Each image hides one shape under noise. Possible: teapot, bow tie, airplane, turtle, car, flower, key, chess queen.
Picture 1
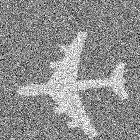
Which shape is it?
airplane
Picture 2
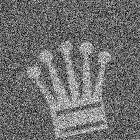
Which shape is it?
chess queen
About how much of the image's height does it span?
two thirds
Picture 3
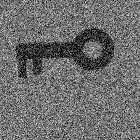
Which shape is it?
key
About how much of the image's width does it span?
two thirds
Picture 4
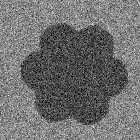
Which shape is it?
flower
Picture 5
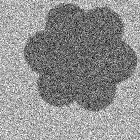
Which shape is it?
flower
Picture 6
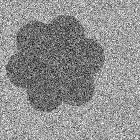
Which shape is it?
flower
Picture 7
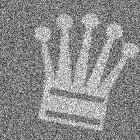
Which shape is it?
chess queen
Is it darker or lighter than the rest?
lighter
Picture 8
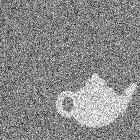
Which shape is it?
teapot
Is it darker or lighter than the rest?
lighter
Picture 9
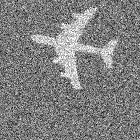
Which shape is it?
airplane
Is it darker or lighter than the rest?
lighter
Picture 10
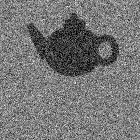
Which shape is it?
teapot
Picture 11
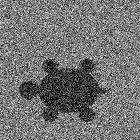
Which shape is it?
turtle
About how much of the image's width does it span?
two thirds
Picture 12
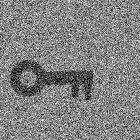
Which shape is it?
key
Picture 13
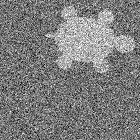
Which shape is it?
turtle
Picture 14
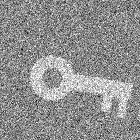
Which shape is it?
key
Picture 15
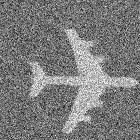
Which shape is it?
airplane
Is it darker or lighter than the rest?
lighter
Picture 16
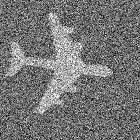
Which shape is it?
airplane
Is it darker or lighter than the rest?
lighter
